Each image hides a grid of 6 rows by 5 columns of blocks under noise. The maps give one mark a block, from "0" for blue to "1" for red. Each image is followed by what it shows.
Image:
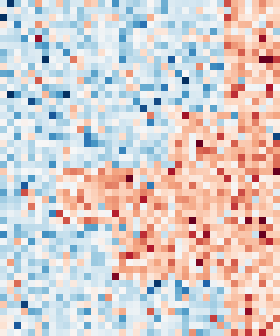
0 0 0 0 1
0 0 0 0 1
0 0 0 1 1
0 1 1 1 1
0 0 1 1 1
0 0 0 0 1
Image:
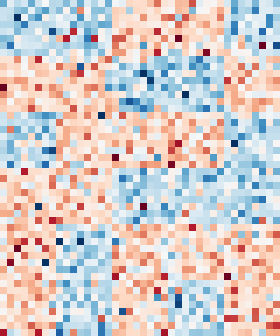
0 0 1 1 0
1 1 0 0 1
0 1 1 1 0
1 1 0 0 0
1 0 1 1 1
1 0 1 0 1
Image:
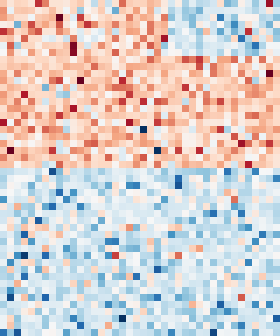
1 1 1 0 0
1 1 1 1 1
1 1 1 1 1
0 0 0 0 0
0 0 0 0 0
0 0 0 0 0
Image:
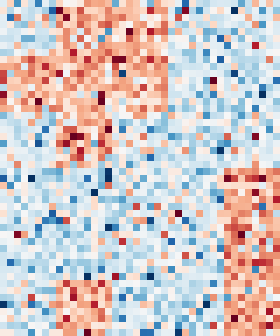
0 1 1 0 0
1 1 1 0 0
0 1 0 0 0
0 0 0 0 1
0 0 0 0 1
0 1 0 0 1
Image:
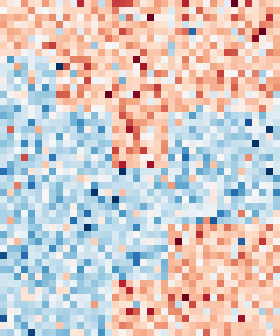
1 1 1 1 1
0 1 1 1 1
0 0 1 0 0
0 0 0 0 0
0 0 0 1 1
0 0 1 1 1
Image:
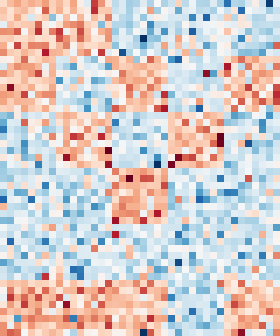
1 1 0 0 0
1 0 1 0 1
0 1 0 1 0
0 0 1 0 0
0 0 0 0 0
1 1 1 0 1
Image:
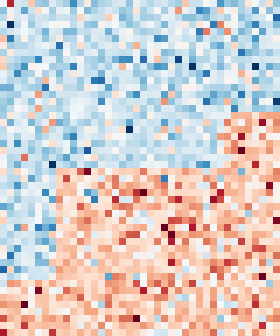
0 0 0 0 0
0 0 0 0 0
0 0 0 0 1
0 1 1 1 1
0 1 1 1 1
1 1 1 1 1
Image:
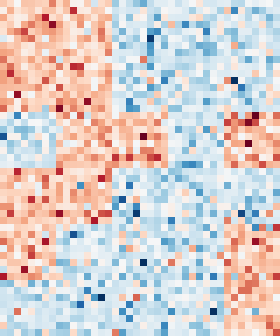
1 1 0 0 0
1 1 0 0 0
0 1 1 0 1
1 1 0 0 0
1 0 0 0 1
0 0 0 0 1
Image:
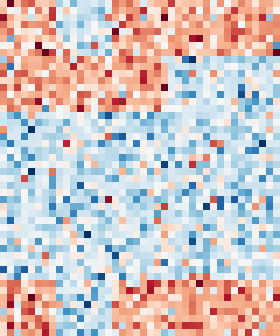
1 0 1 1 1
1 1 1 0 0
0 0 0 0 0
0 0 0 0 0
0 0 0 0 0
1 0 1 1 1
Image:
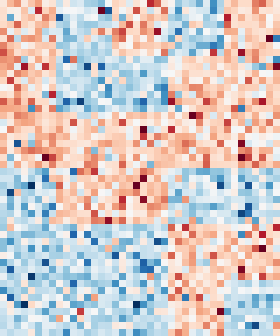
1 0 1 0 1
1 0 0 1 1
1 1 1 1 1
0 1 1 0 0
0 0 0 1 1
0 0 0 1 0
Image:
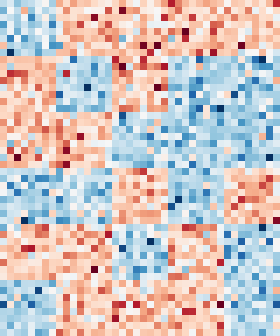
0 1 1 1 1
1 0 1 0 0
1 1 0 0 0
0 0 1 0 1
1 1 0 1 0
0 1 1 1 0
